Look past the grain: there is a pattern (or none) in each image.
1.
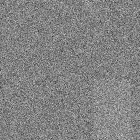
one block
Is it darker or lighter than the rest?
lighter
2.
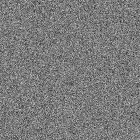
only noise
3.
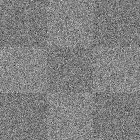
a checkerboard
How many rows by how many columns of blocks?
3 by 3
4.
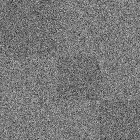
blocks along the diagonal
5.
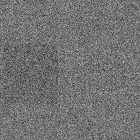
one block
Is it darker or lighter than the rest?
darker
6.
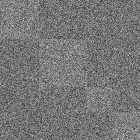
blocks along the diagonal
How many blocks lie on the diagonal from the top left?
4
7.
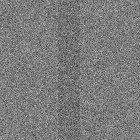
one band of columns
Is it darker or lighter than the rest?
darker
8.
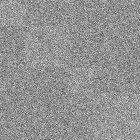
blocks along the diagonal
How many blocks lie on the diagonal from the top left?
4
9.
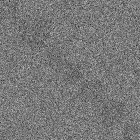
blocks along the diagonal
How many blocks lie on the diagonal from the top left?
7
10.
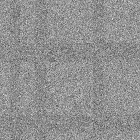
bands of rows crossing bands of columns
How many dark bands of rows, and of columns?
2 and 3
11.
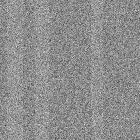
bands of columns
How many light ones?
3
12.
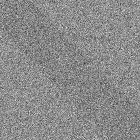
a diagonal band
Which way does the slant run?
top left to bottom right
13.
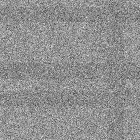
bands of rows crossing bands of columns
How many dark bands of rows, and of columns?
3 and 1
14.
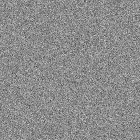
only noise
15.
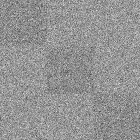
blocks along the diagonal
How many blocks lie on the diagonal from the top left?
3
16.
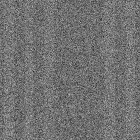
bands of columns
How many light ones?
5
